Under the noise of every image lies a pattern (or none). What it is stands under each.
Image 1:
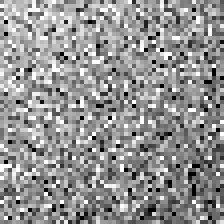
a smooth slope
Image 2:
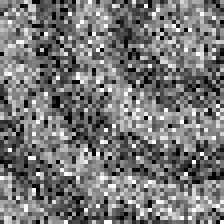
rings round one point
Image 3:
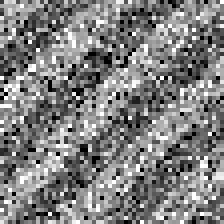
diagonal stripes
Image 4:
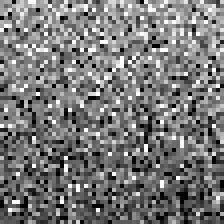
a smooth slope
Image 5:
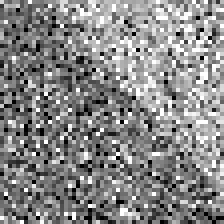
a sharp edge
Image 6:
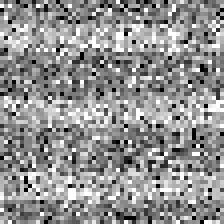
horizontal stripes
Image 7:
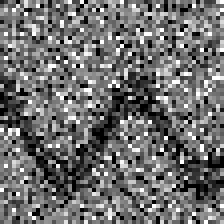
a wavy band
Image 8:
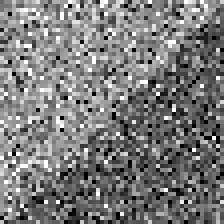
a sharp edge
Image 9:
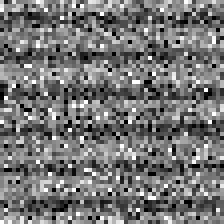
horizontal stripes
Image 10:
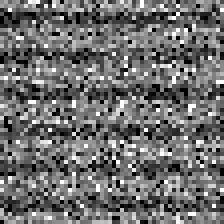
horizontal stripes
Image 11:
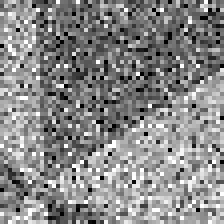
spokes from one point
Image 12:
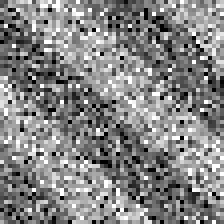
diagonal stripes
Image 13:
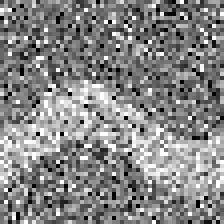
a wavy band
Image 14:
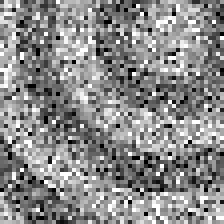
rings round one point
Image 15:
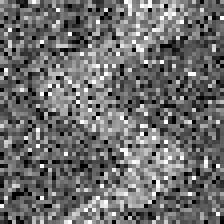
a wavy band
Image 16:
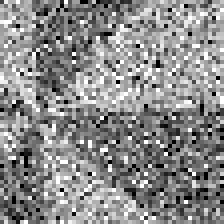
spokes from one point
